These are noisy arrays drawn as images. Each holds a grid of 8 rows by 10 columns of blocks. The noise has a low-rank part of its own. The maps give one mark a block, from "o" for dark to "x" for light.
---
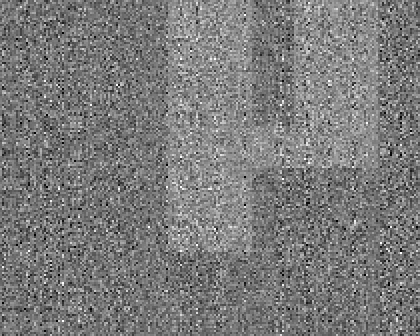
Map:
ooooxxoxxo
ooooxxoxxo
ooooxxoxxo
ooooxxxxxo
ooooxxoooo
ooooxxoooo
oooooooooo
oooooooooo
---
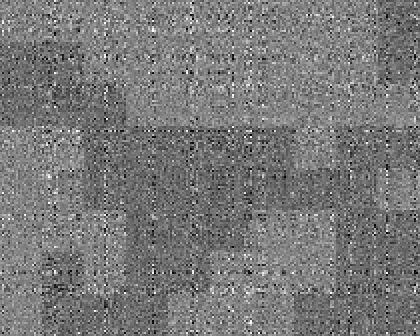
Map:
xxxxxxxxxo
ooxxxxxxxo
oooxxxxxxx
xxoooooxoo
xxooooooox
xxxoooxxoo
xoxooxxxoo
xoooxxxooo
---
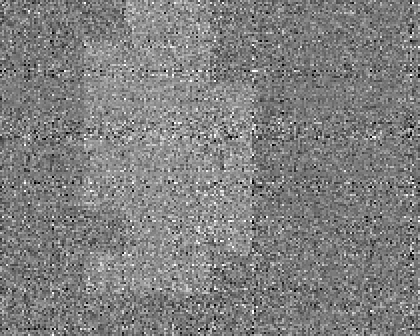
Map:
oooxxooooo
ooxxxooooo
ooxxxxoooo
ooxxxxoooo
ooxxxxoooo
oooxxxoooo
ooxxxooooo
oooooooooo
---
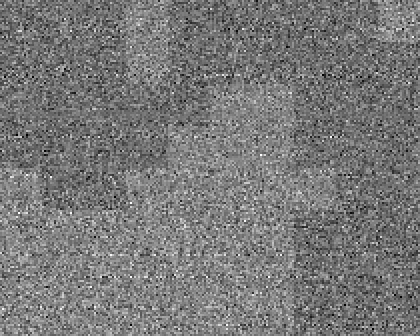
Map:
oooxooooox
oooxoooooo
oooooxxooo
ooooxxxooo
xooxxxxxoo
xxxxxxxooo
xxxxxxxooo
xxxxxxxooo
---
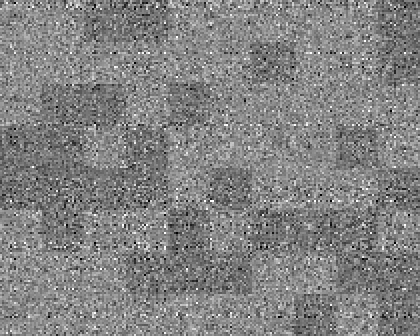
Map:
xxooxxxxxo
xxxxxxoxxo
xooxoxxxxx
ooxoxxxxox
ooooxoxxxo
xoxxoxooox
xxxoooxxoo
xxxxxxxoxo
